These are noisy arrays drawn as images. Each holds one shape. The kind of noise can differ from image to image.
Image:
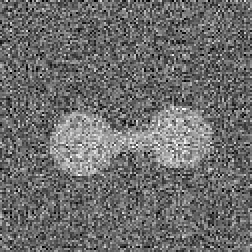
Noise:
low rank plus noise
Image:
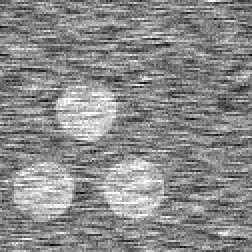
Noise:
streaked along the rows
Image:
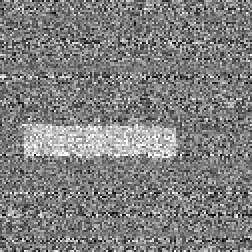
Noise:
rows of uneven size
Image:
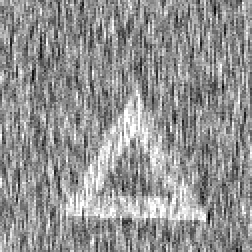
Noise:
streaked along the columns
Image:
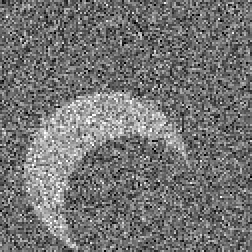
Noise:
independent entries
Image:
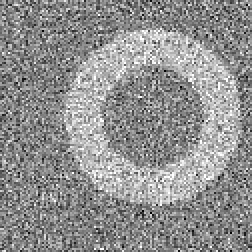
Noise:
low rank plus noise
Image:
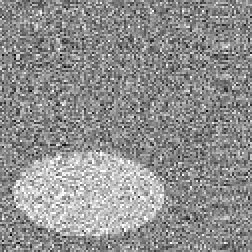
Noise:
low rank plus noise
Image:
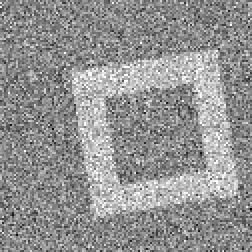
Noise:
independent entries
